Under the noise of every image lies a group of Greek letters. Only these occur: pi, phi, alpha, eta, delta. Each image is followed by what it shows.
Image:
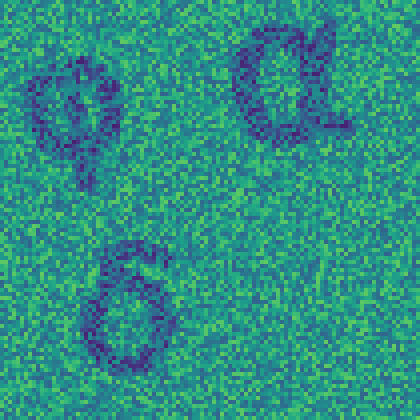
top left: phi; top right: alpha; bottom left: delta
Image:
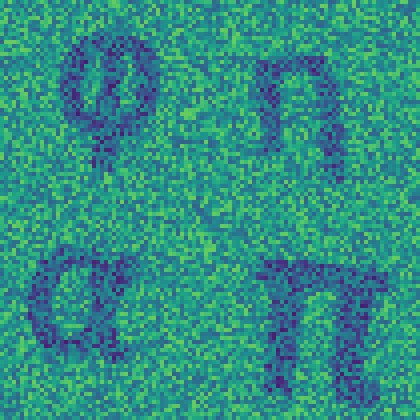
top left: phi; top right: eta; bottom left: alpha; bottom right: pi
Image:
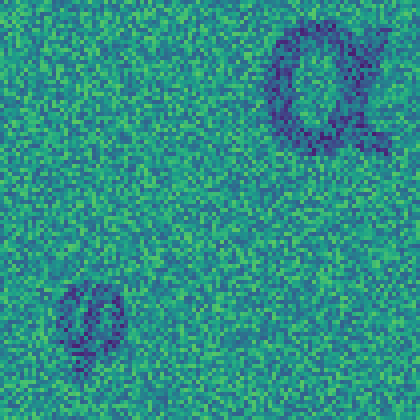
top right: alpha; bottom left: phi
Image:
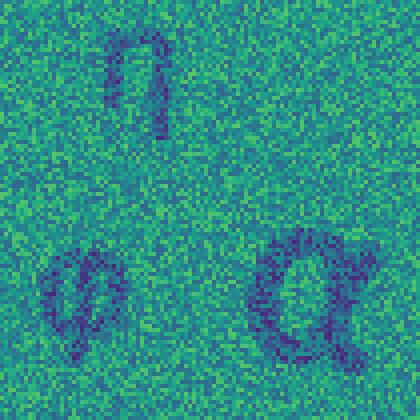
top left: eta; bottom left: phi; bottom right: alpha
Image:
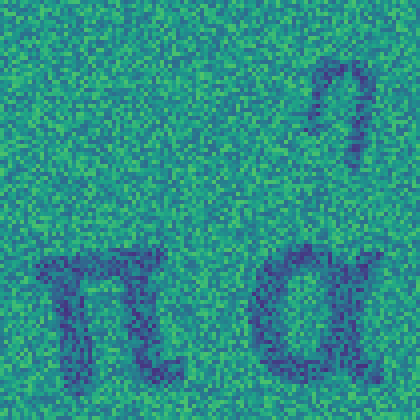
top right: eta; bottom left: pi; bottom right: alpha
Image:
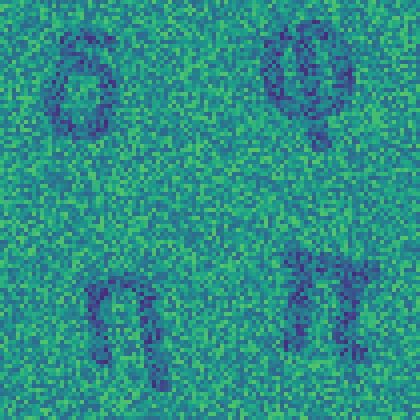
top left: delta; top right: phi; bottom left: eta; bottom right: pi
